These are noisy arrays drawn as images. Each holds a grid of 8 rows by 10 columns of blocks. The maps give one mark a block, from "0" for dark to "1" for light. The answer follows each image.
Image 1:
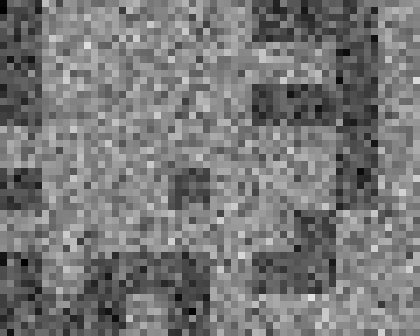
0 1 1 1 1 1 0 0 0 1
0 1 1 1 1 1 1 1 0 1
0 1 1 1 1 1 0 0 0 1
1 1 1 1 1 1 1 1 0 1
0 1 1 1 0 1 1 1 0 1
1 1 1 1 1 1 1 0 1 1
0 1 0 0 0 1 0 0 1 1
0 0 0 1 0 1 1 1 1 1
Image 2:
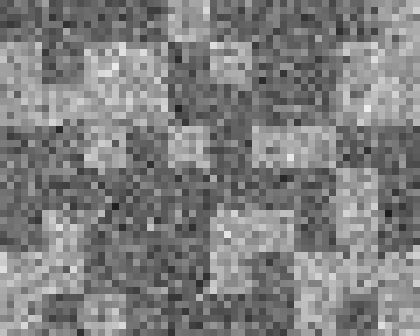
0 0 0 0 1 0 0 0 0 1
1 0 1 1 0 1 0 0 1 1
1 1 1 1 0 0 0 0 1 1
0 0 1 0 1 0 1 1 0 0
0 0 0 0 0 0 0 0 1 0
0 1 0 0 0 1 1 0 1 0
1 1 0 0 0 1 0 1 1 1
1 0 1 0 0 0 0 1 0 1
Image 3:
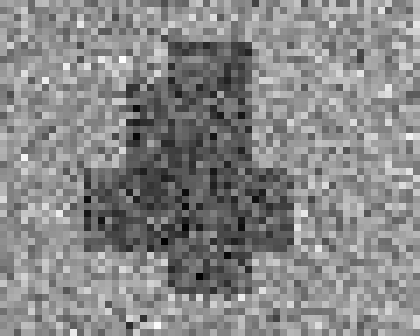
1 1 1 1 1 1 1 1 1 1
1 1 1 1 0 0 1 1 1 1
1 1 1 0 0 0 1 1 1 1
1 1 1 0 0 0 1 1 1 1
1 1 0 0 0 0 0 1 1 1
1 1 0 0 0 0 0 1 1 1
1 1 1 1 0 0 1 1 1 1
1 1 1 1 1 1 1 1 1 1
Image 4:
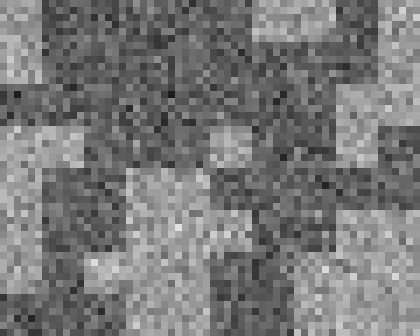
1 0 0 0 0 0 1 1 0 1
1 0 0 0 0 0 0 0 0 1
0 0 0 0 0 0 0 0 1 1
1 1 0 0 0 1 0 0 1 0
1 0 0 1 1 0 0 0 0 0
1 0 0 1 1 1 0 0 1 1
1 0 1 1 1 0 0 1 1 1
0 0 0 1 1 0 0 1 1 1
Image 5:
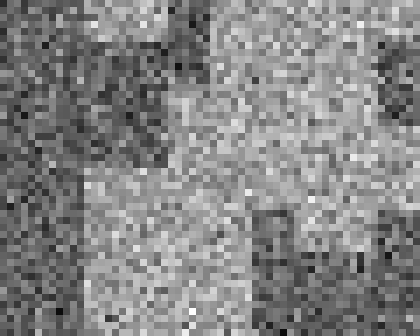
0 0 1 1 0 1 1 1 1 1
0 0 0 0 0 1 1 1 1 0
0 0 0 0 1 1 1 1 1 0
0 0 0 0 1 1 1 1 1 1
0 0 1 1 1 1 1 1 1 1
0 0 1 1 1 1 0 1 1 0
0 0 1 1 1 1 0 0 0 0
0 0 1 1 1 1 0 0 0 0
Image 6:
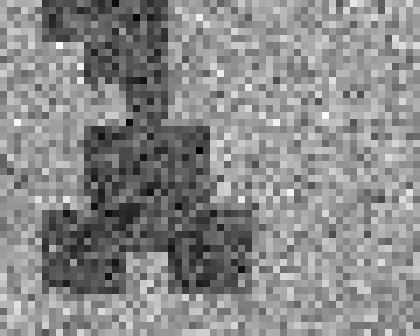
1 0 0 0 1 1 1 1 1 1
1 1 0 0 1 1 1 1 1 1
1 1 1 0 1 1 1 1 1 1
1 1 0 0 0 1 1 1 1 1
1 1 0 0 0 1 1 1 1 1
1 0 0 0 0 0 1 1 1 1
1 0 0 1 0 0 1 1 1 1
1 1 1 1 1 1 1 1 1 1
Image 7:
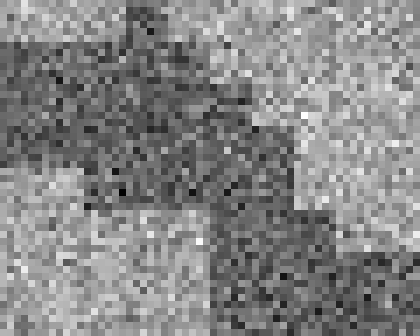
1 1 1 0 1 1 1 1 1 1
0 0 0 0 0 1 1 1 1 1
0 0 0 0 0 0 1 1 1 1
0 0 0 0 0 0 0 1 1 1
1 1 0 0 0 0 0 1 1 1
1 1 1 1 1 0 0 0 1 1
1 1 1 1 1 0 0 0 0 0
1 1 1 1 1 0 0 0 0 0
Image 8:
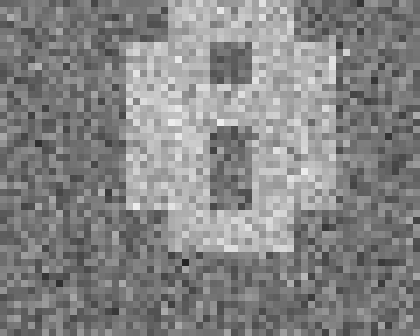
0 0 0 0 1 1 1 0 0 0
0 0 0 1 1 0 1 1 0 0
0 0 0 1 1 1 1 1 0 0
0 0 0 1 1 0 1 1 0 0
0 0 0 1 1 0 1 1 0 0
0 0 0 0 1 1 1 0 0 0
0 0 0 0 0 0 0 0 0 0
0 0 0 0 0 0 0 0 0 0
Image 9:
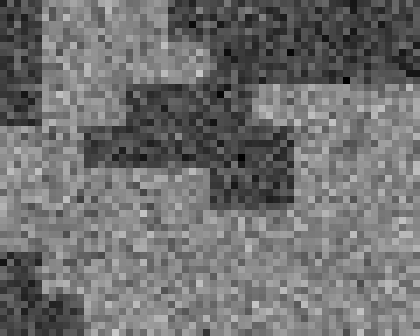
0 1 1 1 0 0 0 0 0 0
0 1 1 1 1 0 0 0 0 0
0 1 1 0 0 0 1 1 1 1
1 1 0 0 0 0 0 1 1 1
1 1 1 1 1 0 0 1 1 1
1 1 1 1 1 1 1 1 1 1
0 1 1 1 1 1 1 1 1 1
0 0 1 1 1 1 1 1 1 1
